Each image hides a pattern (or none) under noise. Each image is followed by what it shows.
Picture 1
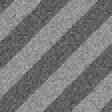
diagonal stripes
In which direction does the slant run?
bottom left to top right
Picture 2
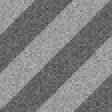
diagonal stripes
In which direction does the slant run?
bottom left to top right
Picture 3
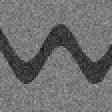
a wavy band
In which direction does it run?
left to right
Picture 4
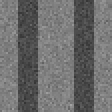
vertical stripes
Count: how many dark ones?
2
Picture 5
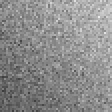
a smooth slope
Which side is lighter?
top right
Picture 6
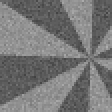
spokes from one point
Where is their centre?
middle right
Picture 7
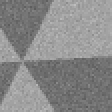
spokes from one point
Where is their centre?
middle left
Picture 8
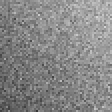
a smooth slope
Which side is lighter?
top right
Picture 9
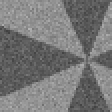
spokes from one point
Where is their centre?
middle right
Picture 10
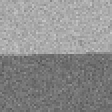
a sharp edge
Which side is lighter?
top
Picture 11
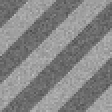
diagonal stripes
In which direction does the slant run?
bottom left to top right
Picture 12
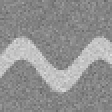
a wavy band
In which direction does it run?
left to right
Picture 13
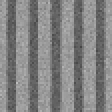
vertical stripes
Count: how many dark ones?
5
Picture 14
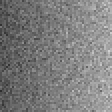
a smooth slope
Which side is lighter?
right
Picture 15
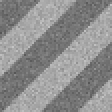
diagonal stripes
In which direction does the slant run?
bottom left to top right
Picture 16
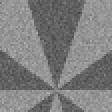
spokes from one point
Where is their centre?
bottom middle
